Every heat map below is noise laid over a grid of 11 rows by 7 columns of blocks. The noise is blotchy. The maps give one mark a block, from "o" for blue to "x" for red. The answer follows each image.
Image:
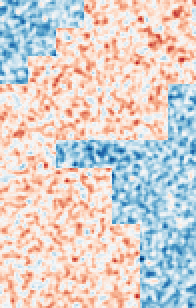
o o o x x x x
o o x x x x x
o x x x x x x
x x x x x x o
x x x x x x o
x x o o o o o
x x x x o o o
x x x x o o o
x x x x x o o
x x x x x o o
x x x x x o o
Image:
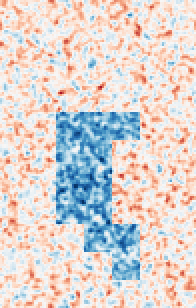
x x x x x x x
x x x x x x x
x x x x x x x
x x x x x x x
x x o o o x x
x x o o x x x
x x o o x x x
x x o o x x x
x x x o o x x
x x x x o x x
x x x x x x x
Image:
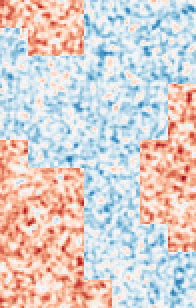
x x x o o o o
o x x o o o o
o o o o o o o
o o o o o o x
o o o o o o x
x o o o o x x
x x x o o x x
x x x o o x x
x x x o o o x
x x x o o o o
x x x x o o o
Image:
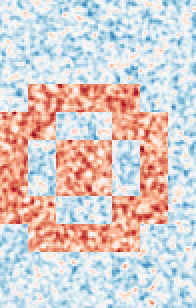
o o o o o o o
o o o o o o o
o o o o o o o
o x x x x o o
x x o o x x o
x o x x o x o
x o x x o x o
x x o o x x o
o x x x x o o
o o o o o o o
o o o o o o o
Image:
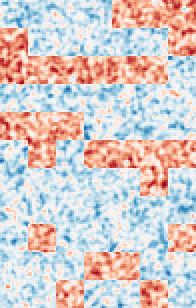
o o o o x x x
x o o o o o x
x x x x x x o
o o o o o o o
x x x o o o o
o x o x x x x
o o o o o x o
o o o o o o o
o x o o o o x
o o o x x o o
o o x o o x o
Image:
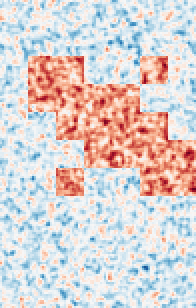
o o o o o o o
o o o o o o o
o x x o o x o
o x x x x o o
o o x x x x o
o o o x x x x
o o x o o x x
o o o o o o o
o o o o o o o
o o o o o o o
o o o o o o o
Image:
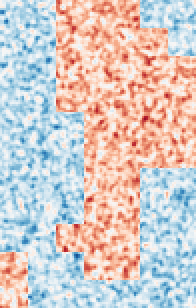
o o x x x o o
o o x x x x o
o o x x x x x
o o x x x x x
o o o x x x x
o o o x x x x
o o o x x o o
o o o x x o o
o o x x x o o
x o o x x o o
x o o o o o o
